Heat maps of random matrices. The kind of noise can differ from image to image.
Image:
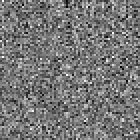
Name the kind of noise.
low rank plus noise
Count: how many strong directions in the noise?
one
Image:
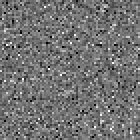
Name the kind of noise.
heavy tails
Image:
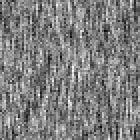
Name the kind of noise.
streaked along the columns
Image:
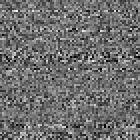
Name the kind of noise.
rows of uneven size
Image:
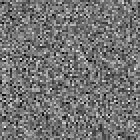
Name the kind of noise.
low rank plus noise
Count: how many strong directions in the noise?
one
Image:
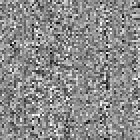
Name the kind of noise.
columns of uneven size
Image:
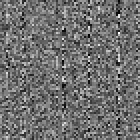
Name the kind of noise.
columns of uneven size
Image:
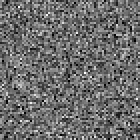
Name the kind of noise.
independent entries
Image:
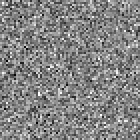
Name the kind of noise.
independent entries
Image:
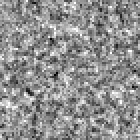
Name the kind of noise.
blotchy
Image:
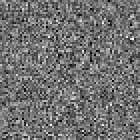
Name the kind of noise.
low rank plus noise
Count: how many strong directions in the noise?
five to eight
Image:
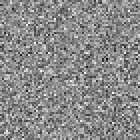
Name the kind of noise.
low rank plus noise
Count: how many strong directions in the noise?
one
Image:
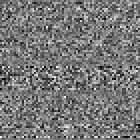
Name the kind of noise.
rows of uneven size
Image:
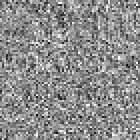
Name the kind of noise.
low rank plus noise
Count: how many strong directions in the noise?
five to eight
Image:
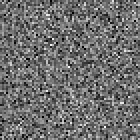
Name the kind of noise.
independent entries
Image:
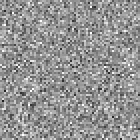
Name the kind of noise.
low rank plus noise
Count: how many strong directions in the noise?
one
